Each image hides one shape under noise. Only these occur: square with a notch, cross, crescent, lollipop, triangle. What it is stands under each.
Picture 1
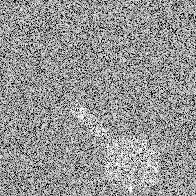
light lollipop
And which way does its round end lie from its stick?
down and right
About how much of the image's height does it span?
half
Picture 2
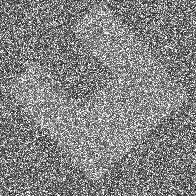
light square with a notch
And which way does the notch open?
up and left
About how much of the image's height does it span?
nearly all
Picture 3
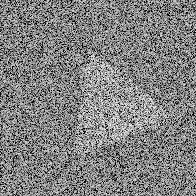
light triangle
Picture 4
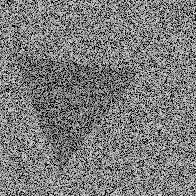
dark triangle
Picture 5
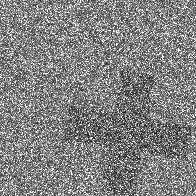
dark cross
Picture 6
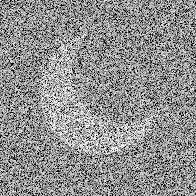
light crescent
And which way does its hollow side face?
up and right
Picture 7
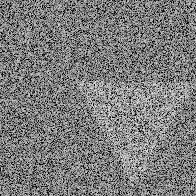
light triangle
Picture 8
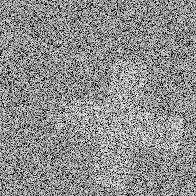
light cross
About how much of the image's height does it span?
two thirds
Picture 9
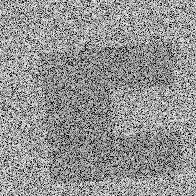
dark square with a notch
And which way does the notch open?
right
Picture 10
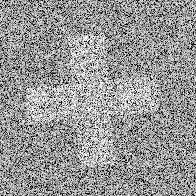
light cross
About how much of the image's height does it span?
two thirds
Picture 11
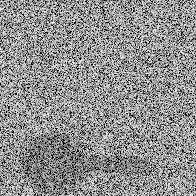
dark lollipop
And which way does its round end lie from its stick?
left
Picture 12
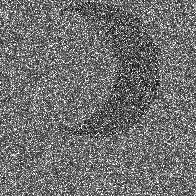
dark crescent
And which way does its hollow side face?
left
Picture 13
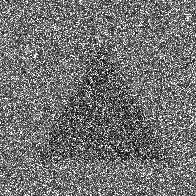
dark triangle
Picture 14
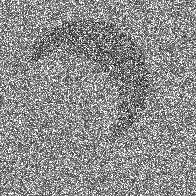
dark crescent
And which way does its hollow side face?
down and left
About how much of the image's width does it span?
two thirds
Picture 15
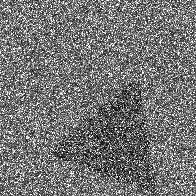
dark triangle
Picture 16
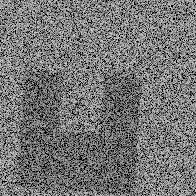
dark square with a notch
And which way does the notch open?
up
